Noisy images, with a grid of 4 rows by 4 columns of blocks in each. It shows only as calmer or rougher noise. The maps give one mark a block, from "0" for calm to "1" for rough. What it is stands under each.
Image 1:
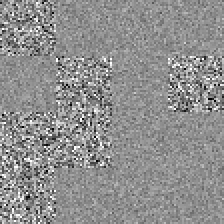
1 0 0 0
0 1 0 1
1 1 0 0
1 0 0 0
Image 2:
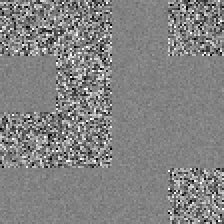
1 1 0 1
0 1 0 0
1 1 0 0
0 0 0 1
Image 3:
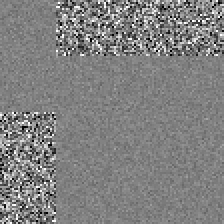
0 1 1 1
0 0 0 0
1 0 0 0
1 0 0 0
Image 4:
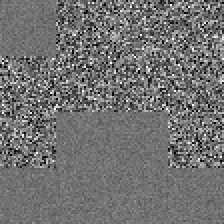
0 1 1 1
1 1 1 1
1 0 0 1
0 0 0 0
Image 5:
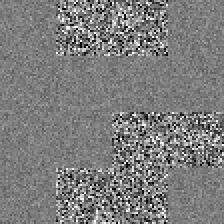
0 1 1 0
0 0 0 0
0 0 1 1
0 1 1 0
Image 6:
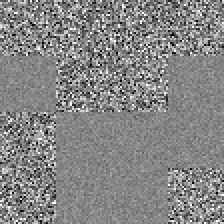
1 1 1 1
0 1 1 0
1 0 0 0
1 0 0 1
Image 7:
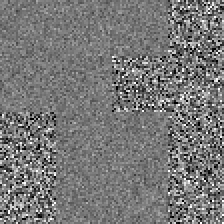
0 0 0 1
0 0 1 1
1 0 0 1
1 0 0 1
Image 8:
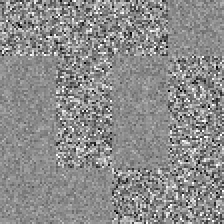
1 1 1 0
0 1 0 1
0 1 0 1
0 0 1 1
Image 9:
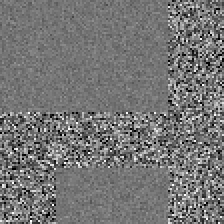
0 0 0 1
0 0 0 1
1 1 1 1
1 0 0 1
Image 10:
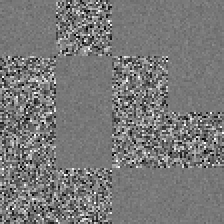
0 1 0 0
1 0 1 0
1 0 1 1
1 1 0 0
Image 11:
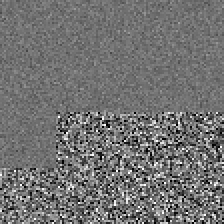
0 0 0 0
0 0 0 0
0 1 1 1
1 1 1 1
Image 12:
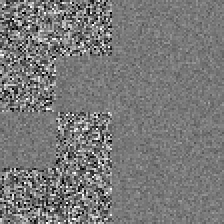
1 1 0 0
1 0 0 0
0 1 0 0
1 1 0 0
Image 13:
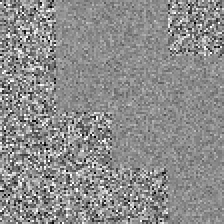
1 0 0 1
1 0 0 0
1 1 0 0
1 1 1 0
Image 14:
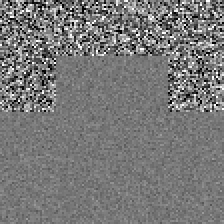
1 1 1 1
1 0 0 1
0 0 0 0
0 0 0 0
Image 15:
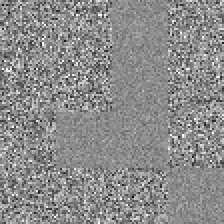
1 1 0 1
1 1 0 1
1 0 0 1
1 1 1 0
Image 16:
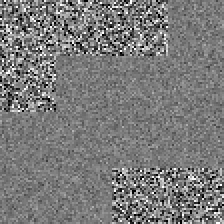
1 1 1 0
1 0 0 0
0 0 0 0
0 0 1 1
